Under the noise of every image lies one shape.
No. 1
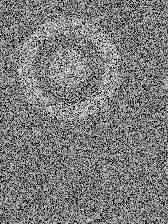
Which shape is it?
bullseye
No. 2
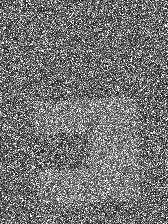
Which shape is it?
square with a notch
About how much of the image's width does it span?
two thirds
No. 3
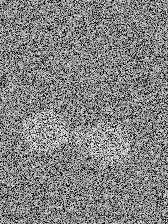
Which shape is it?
dumbbell
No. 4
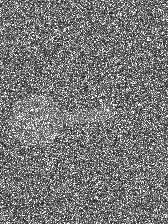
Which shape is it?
lollipop
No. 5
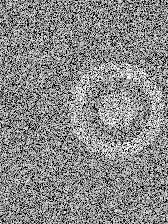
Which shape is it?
bullseye
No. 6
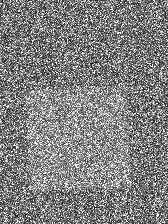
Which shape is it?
square
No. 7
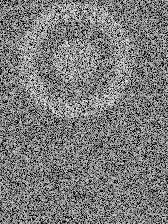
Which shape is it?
bullseye
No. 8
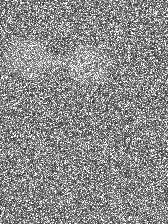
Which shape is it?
dumbbell
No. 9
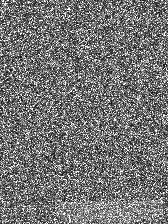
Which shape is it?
bar
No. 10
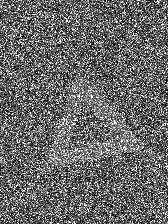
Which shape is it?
triangle frame
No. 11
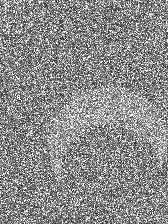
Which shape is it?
crescent
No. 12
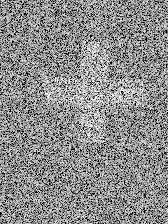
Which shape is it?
cross
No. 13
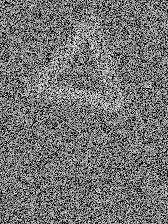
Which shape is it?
triangle frame
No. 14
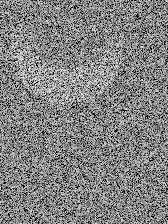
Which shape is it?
crescent
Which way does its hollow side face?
up
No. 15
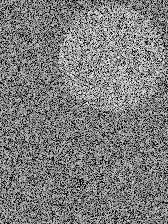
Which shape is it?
disc
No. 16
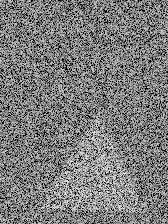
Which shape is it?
triangle
